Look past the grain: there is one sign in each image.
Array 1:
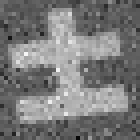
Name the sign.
plus-minus sign
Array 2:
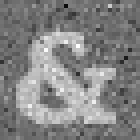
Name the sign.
ampersand
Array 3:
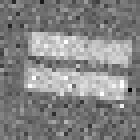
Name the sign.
equals sign
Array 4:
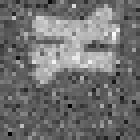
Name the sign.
not-equal sign
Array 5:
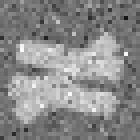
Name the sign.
not-equal sign
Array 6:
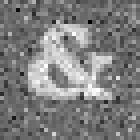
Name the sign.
ampersand
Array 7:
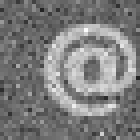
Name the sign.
at sign
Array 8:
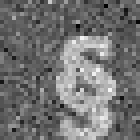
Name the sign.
section sign
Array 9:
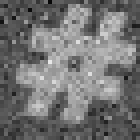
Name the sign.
hash sign
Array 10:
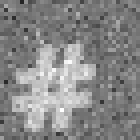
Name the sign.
hash sign
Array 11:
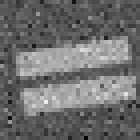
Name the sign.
equals sign
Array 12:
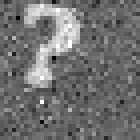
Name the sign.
question mark
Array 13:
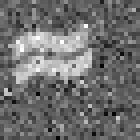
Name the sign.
approximately sign
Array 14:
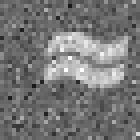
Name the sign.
approximately sign
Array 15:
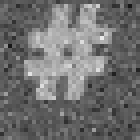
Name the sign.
hash sign
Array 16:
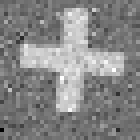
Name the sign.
plus sign
